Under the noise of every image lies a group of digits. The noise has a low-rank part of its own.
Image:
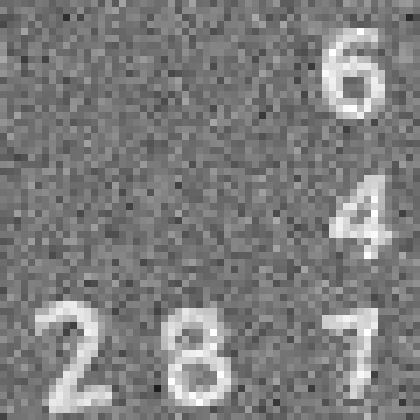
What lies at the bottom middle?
8
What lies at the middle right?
4
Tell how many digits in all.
5
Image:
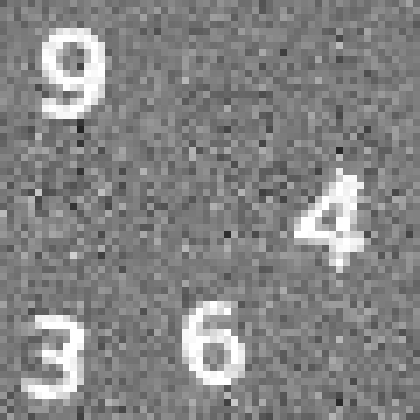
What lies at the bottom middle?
6
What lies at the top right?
nothing
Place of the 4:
middle right
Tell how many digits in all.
4
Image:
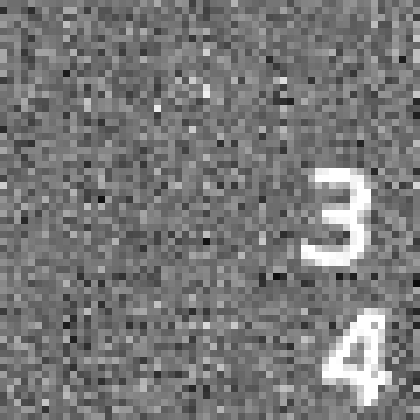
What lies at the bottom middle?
nothing
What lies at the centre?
nothing
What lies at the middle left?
nothing
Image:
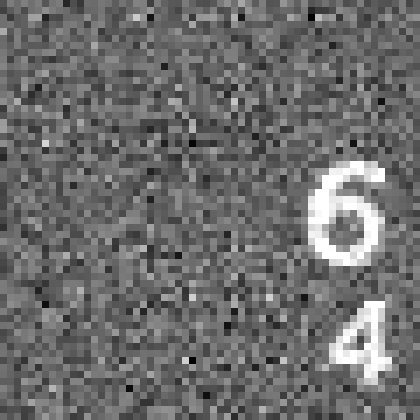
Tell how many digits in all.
2
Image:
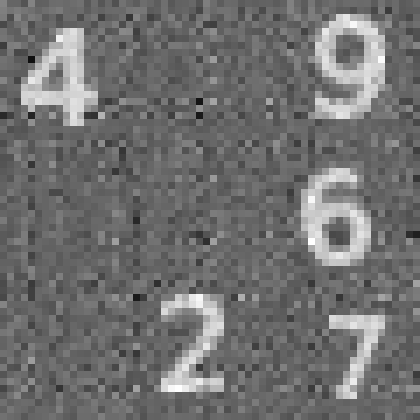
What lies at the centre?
nothing
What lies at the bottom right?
7
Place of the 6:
middle right
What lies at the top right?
9
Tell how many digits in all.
5
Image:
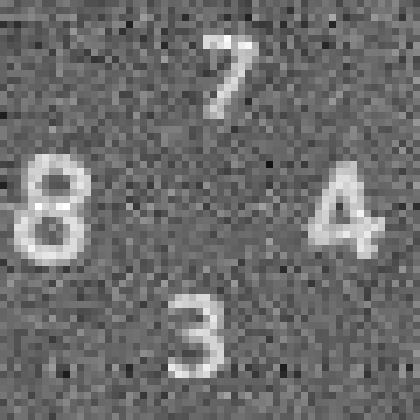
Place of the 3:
bottom middle
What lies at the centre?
nothing
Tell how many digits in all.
4
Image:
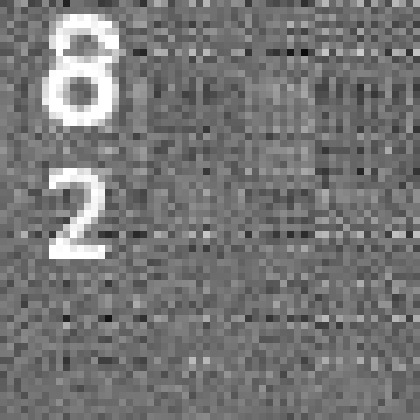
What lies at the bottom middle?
nothing
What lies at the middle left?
2
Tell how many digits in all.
2
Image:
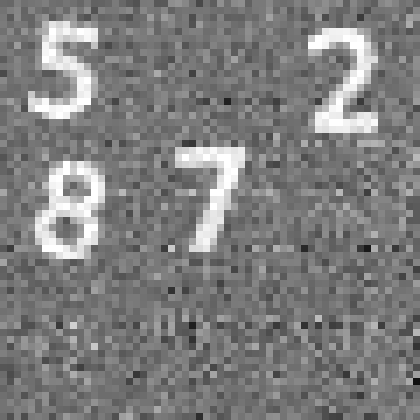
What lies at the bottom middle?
nothing
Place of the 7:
centre
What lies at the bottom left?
nothing
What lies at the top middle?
nothing
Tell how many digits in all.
4
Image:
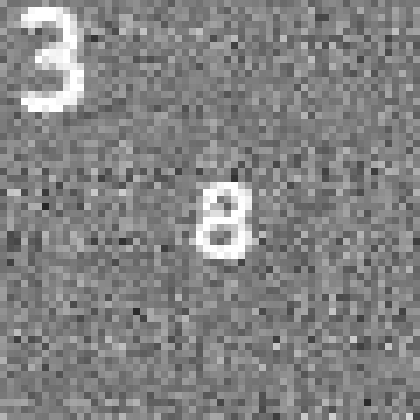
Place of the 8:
centre
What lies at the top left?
3
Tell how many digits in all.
2
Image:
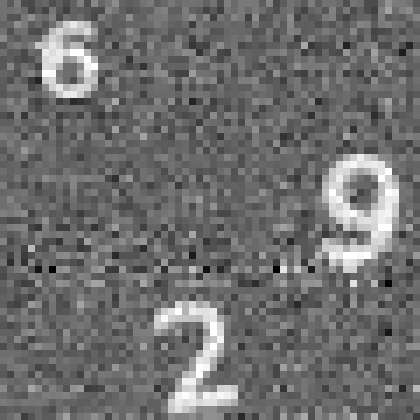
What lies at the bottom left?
nothing
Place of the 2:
bottom middle
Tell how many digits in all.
3
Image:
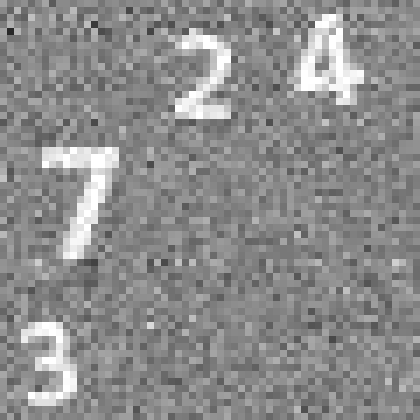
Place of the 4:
top right
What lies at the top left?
nothing
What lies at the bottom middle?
nothing
